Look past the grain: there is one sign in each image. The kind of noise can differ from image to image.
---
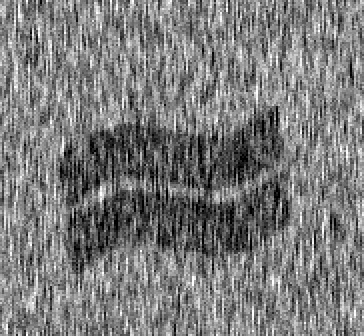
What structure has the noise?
streaked along the columns
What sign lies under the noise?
approximately sign
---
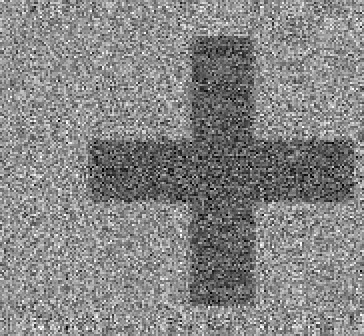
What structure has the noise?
low rank plus noise
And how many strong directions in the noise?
three or four
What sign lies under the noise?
plus sign
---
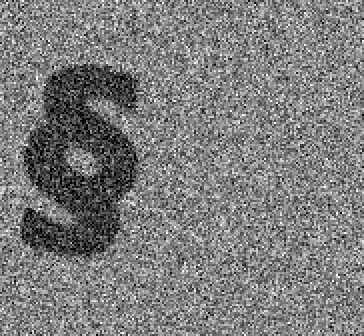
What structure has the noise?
independent entries
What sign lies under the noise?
section sign
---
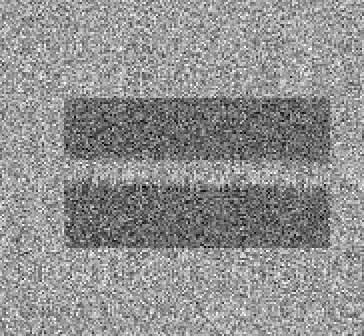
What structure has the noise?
low rank plus noise
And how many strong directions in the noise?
three or four
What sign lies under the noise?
equals sign
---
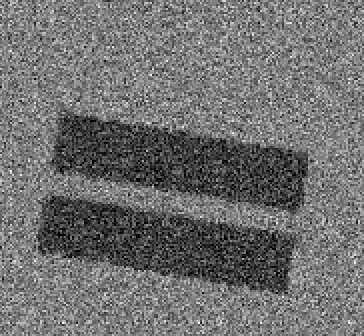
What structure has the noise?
low rank plus noise
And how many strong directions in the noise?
five to eight
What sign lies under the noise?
equals sign
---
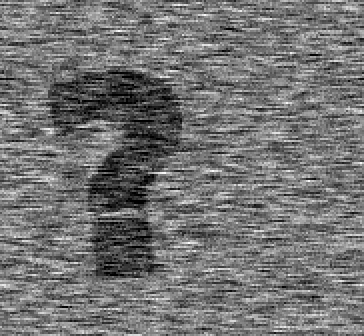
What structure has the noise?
streaked along the rows
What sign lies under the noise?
question mark
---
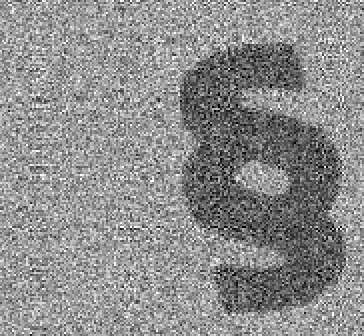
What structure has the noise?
low rank plus noise
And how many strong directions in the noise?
three or four
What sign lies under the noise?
section sign
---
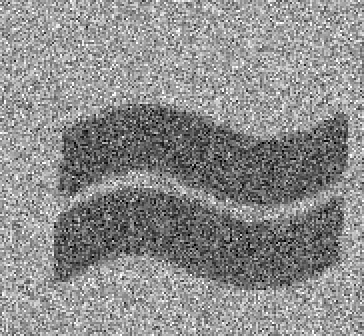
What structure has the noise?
independent entries
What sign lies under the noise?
approximately sign
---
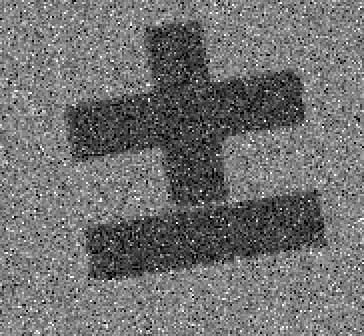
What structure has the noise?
heavy tails
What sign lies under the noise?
plus-minus sign
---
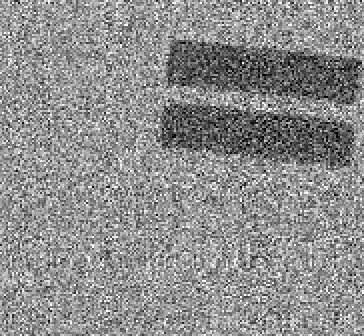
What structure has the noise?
low rank plus noise
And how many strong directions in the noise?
five to eight
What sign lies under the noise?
equals sign
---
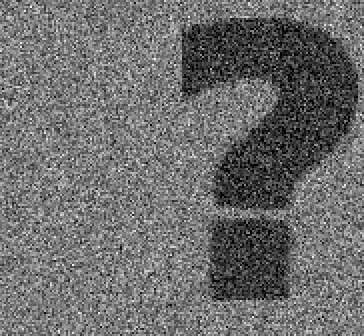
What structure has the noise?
independent entries
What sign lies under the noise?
question mark
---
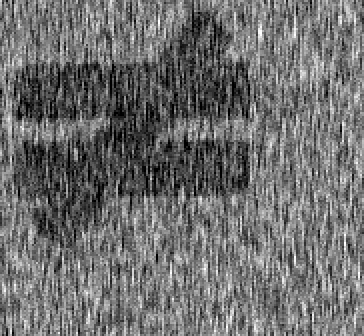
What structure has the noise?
streaked along the columns
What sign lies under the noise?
not-equal sign
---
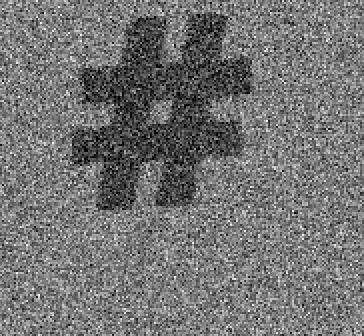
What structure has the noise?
independent entries
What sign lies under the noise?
hash sign
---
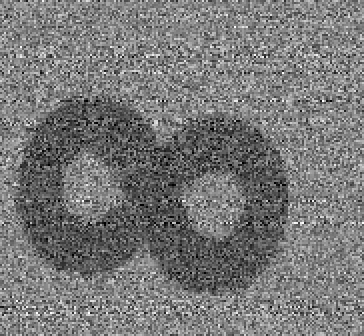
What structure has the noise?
rows of uneven size
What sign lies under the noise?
infinity sign
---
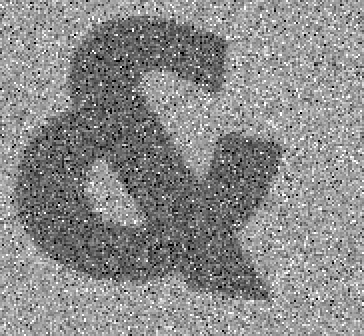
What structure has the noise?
heavy tails
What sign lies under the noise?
ampersand
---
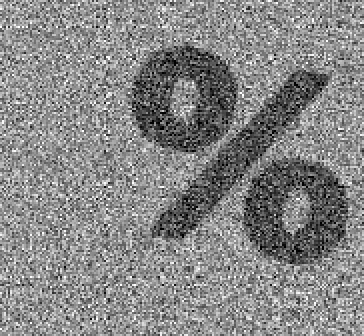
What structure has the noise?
low rank plus noise
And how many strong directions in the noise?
two
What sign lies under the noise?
percent sign
